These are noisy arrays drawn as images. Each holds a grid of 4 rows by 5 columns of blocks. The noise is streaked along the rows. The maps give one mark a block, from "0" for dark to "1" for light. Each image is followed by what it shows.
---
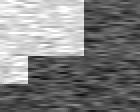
1 1 1 0 0
1 1 1 0 0
1 0 0 0 0
0 0 0 0 0
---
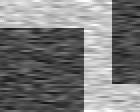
1 1 1 1 0
0 0 0 1 0
0 0 0 1 0
0 0 0 1 1
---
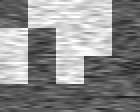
0 1 1 1 0
1 0 1 1 0
1 0 1 0 0
0 0 0 0 0
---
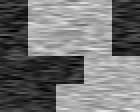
0 1 1 1 0
0 1 1 1 0
0 0 0 1 1
0 0 1 1 1
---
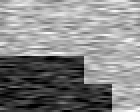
1 1 1 1 1
1 1 1 1 1
0 0 0 1 1
0 0 0 0 1
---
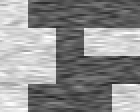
1 0 0 0 0
1 1 0 1 1
1 1 0 0 0
1 0 0 0 1
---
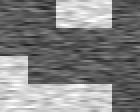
0 0 1 1 0
0 0 0 0 0
1 0 0 0 0
1 1 1 1 0
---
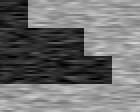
0 1 1 1 1
0 0 0 1 1
0 0 0 0 1
1 1 1 1 1
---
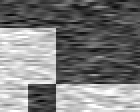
0 0 0 0 0
1 1 0 0 0
1 1 0 0 0
1 0 1 1 1
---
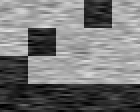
1 1 1 0 1
1 0 1 1 1
0 1 1 1 1
0 0 0 0 0
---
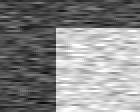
0 0 0 0 0
0 0 1 1 1
0 0 1 1 1
0 0 1 1 1
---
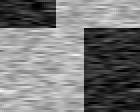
0 0 1 1 1
1 1 1 0 0
1 1 1 0 0
1 1 1 0 0
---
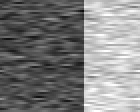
0 0 0 1 1
0 0 0 1 1
0 0 0 1 1
0 0 0 1 1
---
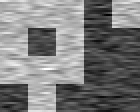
1 1 1 0 1
1 0 1 0 0
1 1 1 0 0
0 1 0 0 0
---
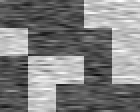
0 0 0 1 1
1 0 0 0 1
0 1 1 0 1
0 1 0 0 0
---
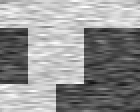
1 1 1 1 1
0 1 1 0 0
0 1 1 0 0
1 1 0 0 0
